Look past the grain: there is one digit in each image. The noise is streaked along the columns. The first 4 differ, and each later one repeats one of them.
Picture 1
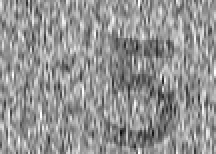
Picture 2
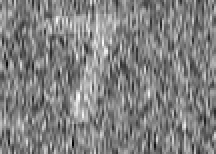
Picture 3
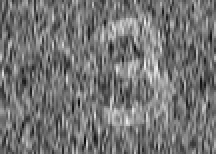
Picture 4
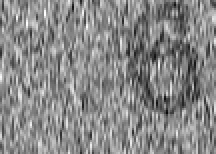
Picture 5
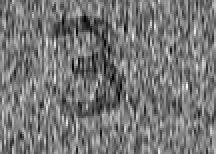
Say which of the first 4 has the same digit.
3
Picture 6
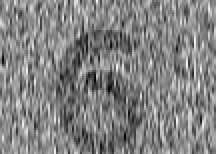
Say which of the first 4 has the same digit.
4
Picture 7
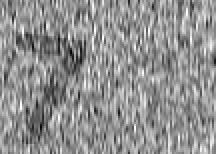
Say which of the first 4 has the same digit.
2
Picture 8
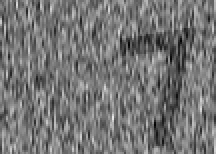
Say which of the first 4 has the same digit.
2
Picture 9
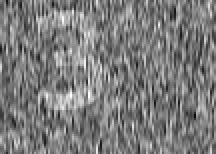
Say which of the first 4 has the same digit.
3
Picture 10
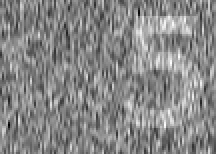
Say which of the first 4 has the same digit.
1
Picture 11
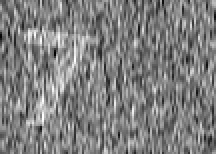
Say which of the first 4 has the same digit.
2
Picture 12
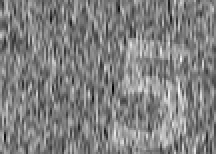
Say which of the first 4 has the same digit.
1
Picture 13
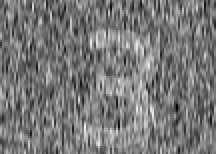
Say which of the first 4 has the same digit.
3
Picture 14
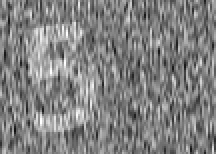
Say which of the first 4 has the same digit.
1
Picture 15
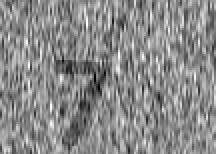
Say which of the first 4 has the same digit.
2
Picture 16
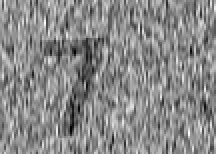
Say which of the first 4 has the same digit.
2
